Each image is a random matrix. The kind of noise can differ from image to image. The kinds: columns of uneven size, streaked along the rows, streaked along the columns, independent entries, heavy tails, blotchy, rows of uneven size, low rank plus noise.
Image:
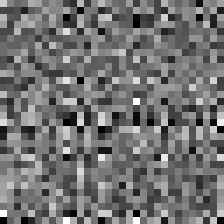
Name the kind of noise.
low rank plus noise
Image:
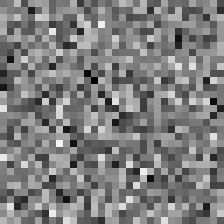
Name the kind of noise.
independent entries
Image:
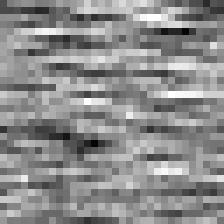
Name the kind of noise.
streaked along the rows
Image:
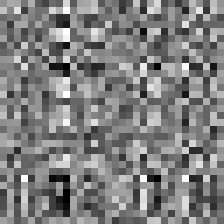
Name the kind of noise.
low rank plus noise
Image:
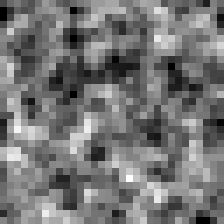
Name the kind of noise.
blotchy
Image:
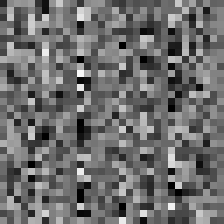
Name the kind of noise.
columns of uneven size
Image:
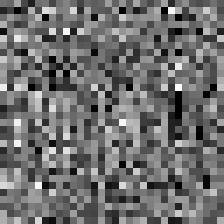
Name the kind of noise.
low rank plus noise
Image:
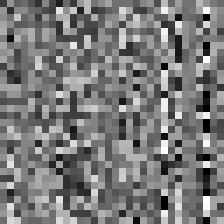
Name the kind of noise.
columns of uneven size
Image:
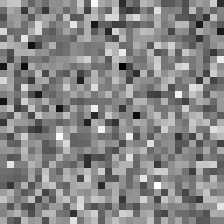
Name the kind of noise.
independent entries
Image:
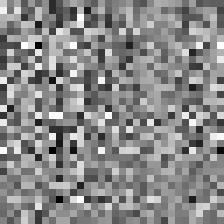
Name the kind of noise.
low rank plus noise
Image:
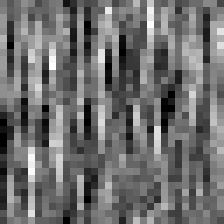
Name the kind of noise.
streaked along the columns
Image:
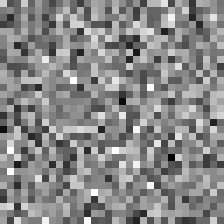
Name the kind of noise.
independent entries
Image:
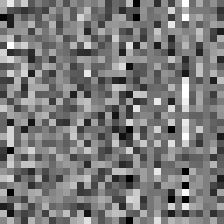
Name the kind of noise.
columns of uneven size
